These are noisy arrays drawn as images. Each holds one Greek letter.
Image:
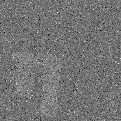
eta
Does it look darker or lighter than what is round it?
lighter
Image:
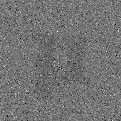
mu
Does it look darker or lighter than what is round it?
darker
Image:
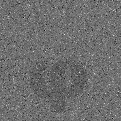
phi
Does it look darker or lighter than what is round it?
darker
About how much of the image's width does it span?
half
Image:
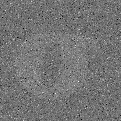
sigma
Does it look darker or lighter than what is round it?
lighter
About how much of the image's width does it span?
two thirds
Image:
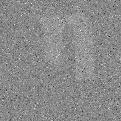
eta
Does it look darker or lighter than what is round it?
lighter
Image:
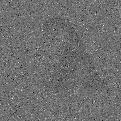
lambda
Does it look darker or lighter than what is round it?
darker
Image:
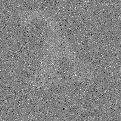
lambda
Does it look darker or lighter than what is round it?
lighter
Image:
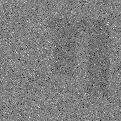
eta
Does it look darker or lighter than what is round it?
darker
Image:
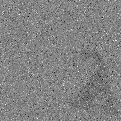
lambda
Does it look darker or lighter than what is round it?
darker
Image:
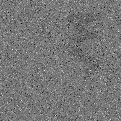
xi
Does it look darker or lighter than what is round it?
darker
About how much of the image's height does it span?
half
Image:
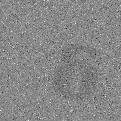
delta
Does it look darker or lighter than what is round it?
darker
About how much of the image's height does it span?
half
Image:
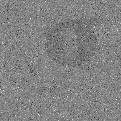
sigma
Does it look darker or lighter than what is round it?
darker
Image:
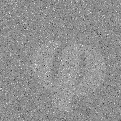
phi
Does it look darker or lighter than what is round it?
lighter
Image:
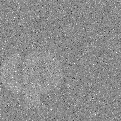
phi
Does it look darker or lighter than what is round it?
lighter
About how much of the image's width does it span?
half
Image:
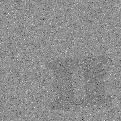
pi
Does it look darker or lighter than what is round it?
darker
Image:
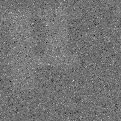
mu
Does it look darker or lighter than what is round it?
lighter
